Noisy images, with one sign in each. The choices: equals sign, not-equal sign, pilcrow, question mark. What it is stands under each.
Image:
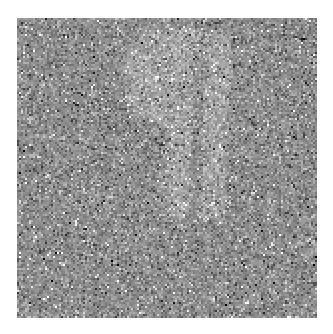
light pilcrow
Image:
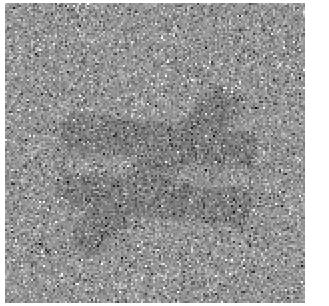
dark not-equal sign
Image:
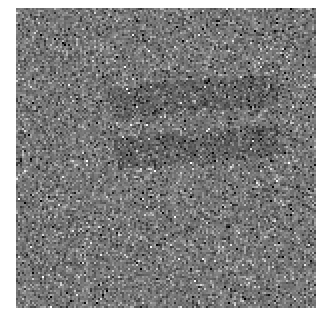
dark equals sign
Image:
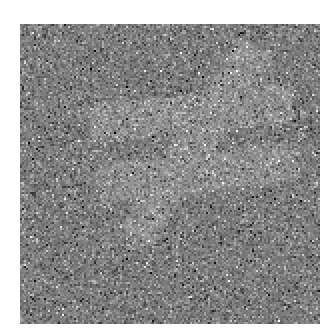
light not-equal sign
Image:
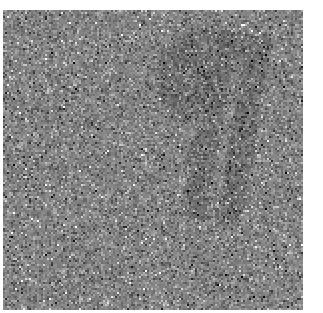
dark pilcrow
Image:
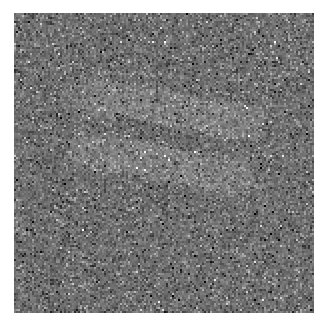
light equals sign
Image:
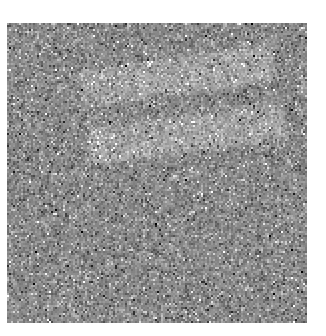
light equals sign
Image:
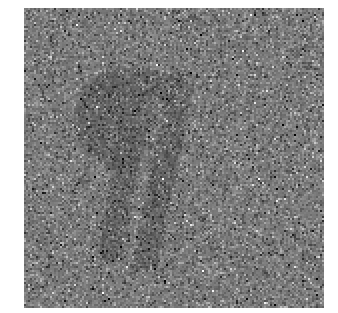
dark pilcrow
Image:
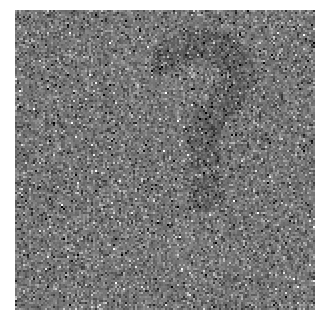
dark question mark
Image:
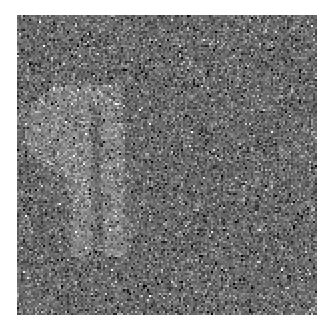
light pilcrow
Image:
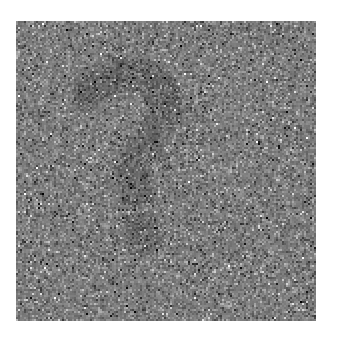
dark question mark
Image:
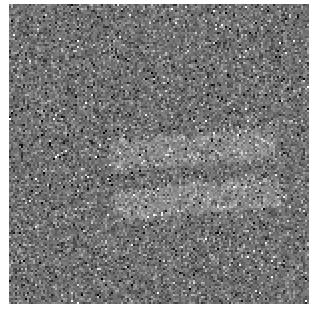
light equals sign
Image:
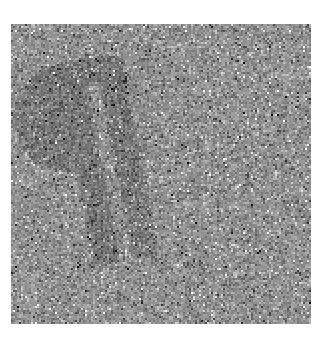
dark pilcrow
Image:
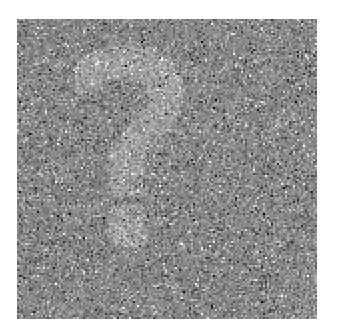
light question mark
